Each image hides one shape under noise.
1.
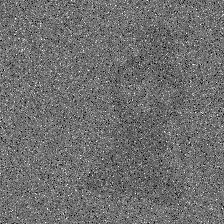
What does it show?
dark chess bishop
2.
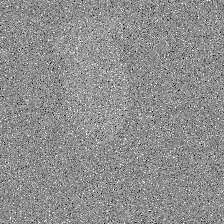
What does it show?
light footprint
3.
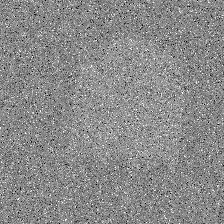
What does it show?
light ghost
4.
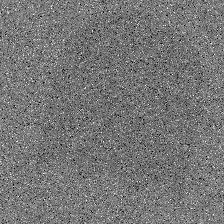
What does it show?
dark ghost
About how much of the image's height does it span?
nearly all
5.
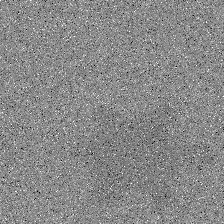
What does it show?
dark turtle
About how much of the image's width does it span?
two thirds
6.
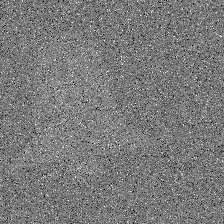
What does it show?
light bell
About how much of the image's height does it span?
two thirds
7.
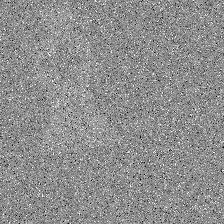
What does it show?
light chess bishop
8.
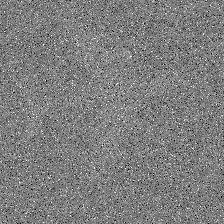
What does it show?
light airplane
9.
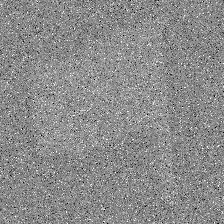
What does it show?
light flag
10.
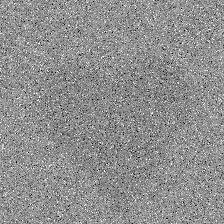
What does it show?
dark heart
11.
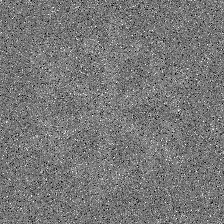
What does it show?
light snowflake
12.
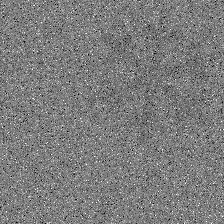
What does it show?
dark snowflake
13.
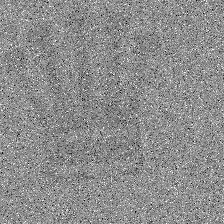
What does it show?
dark chess queen
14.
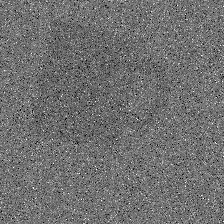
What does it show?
dark cup
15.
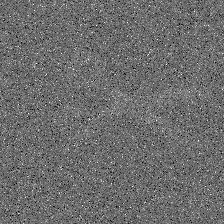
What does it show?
light pair of scissors
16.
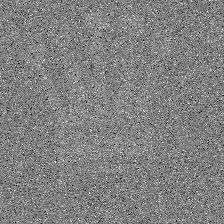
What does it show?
light chess queen
